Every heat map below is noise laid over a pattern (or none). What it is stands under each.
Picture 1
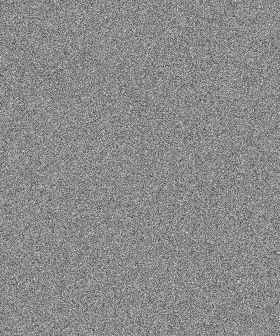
only noise
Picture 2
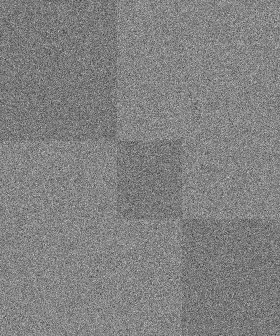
blocks along the diagonal
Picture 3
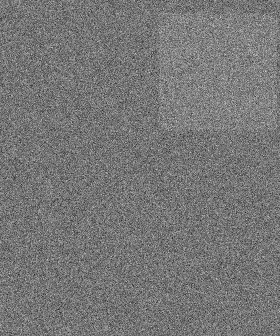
one block
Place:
top right
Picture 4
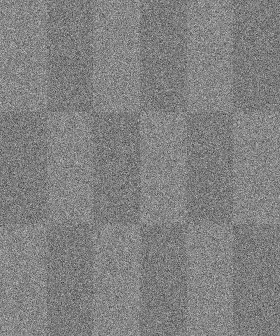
a checkerboard
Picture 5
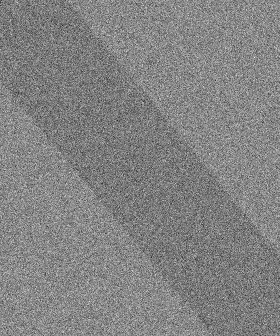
a diagonal band
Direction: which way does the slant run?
top left to bottom right
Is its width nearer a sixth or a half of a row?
a half
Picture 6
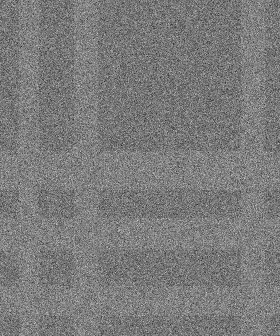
bands of rows crossing bands of columns
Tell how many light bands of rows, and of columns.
3 and 3
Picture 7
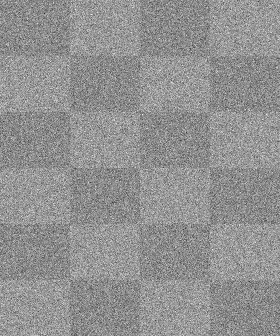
a checkerboard
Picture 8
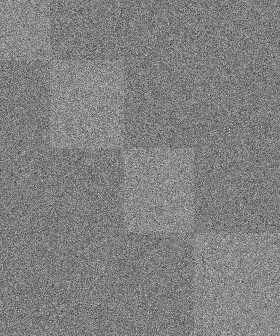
blocks along the diagonal
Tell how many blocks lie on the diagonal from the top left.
4
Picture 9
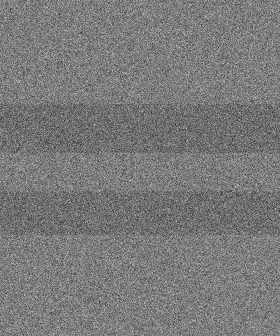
bands of rows
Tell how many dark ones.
2
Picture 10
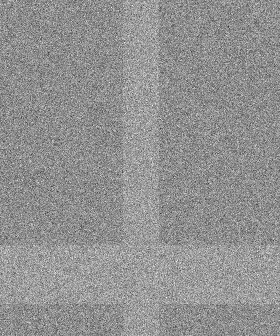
bands of rows crossing bands of columns
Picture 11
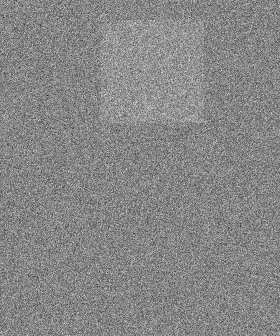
one block
